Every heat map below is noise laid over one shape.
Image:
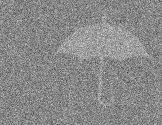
light umbrella
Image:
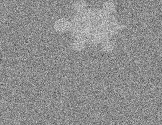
light turtle, top middle
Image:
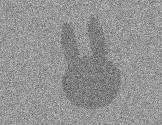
dark rabbit's head
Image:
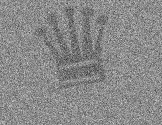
dark chess queen
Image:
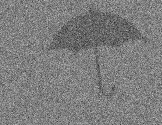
dark umbrella
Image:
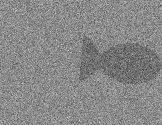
dark fish
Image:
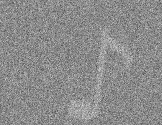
light musical note
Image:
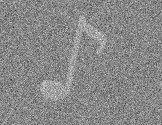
light musical note
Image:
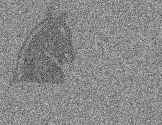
dark chess knight
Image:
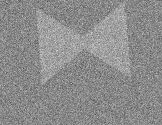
light bow tie
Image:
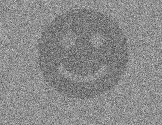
dark smiling face
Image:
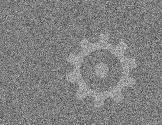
light gear
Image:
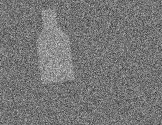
light bottle
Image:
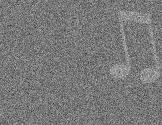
light pair of musical notes
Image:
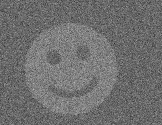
light smiling face
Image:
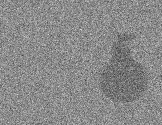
dark pear
